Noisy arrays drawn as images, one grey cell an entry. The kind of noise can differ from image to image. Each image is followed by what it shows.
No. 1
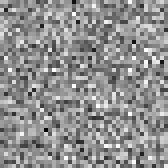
independent entries
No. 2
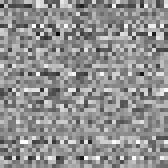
rows of uneven size
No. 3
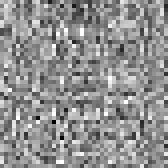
low rank plus noise
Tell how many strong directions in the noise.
three or four
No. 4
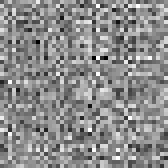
low rank plus noise
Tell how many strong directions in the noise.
two
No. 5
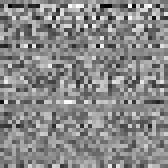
rows of uneven size
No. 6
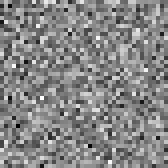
independent entries
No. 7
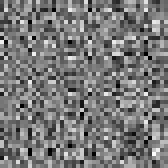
low rank plus noise
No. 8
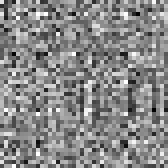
low rank plus noise
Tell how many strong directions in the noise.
three or four
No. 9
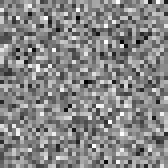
independent entries
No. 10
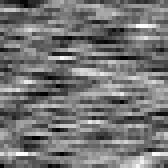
streaked along the rows
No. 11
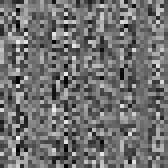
columns of uneven size
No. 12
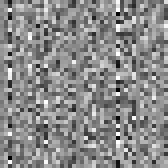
columns of uneven size
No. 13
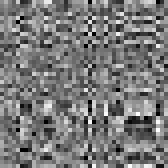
low rank plus noise
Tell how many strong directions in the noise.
one
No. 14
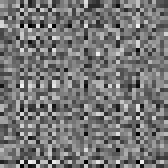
low rank plus noise
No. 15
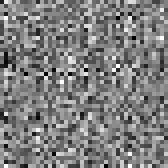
low rank plus noise
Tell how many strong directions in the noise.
three or four
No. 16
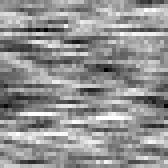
streaked along the rows
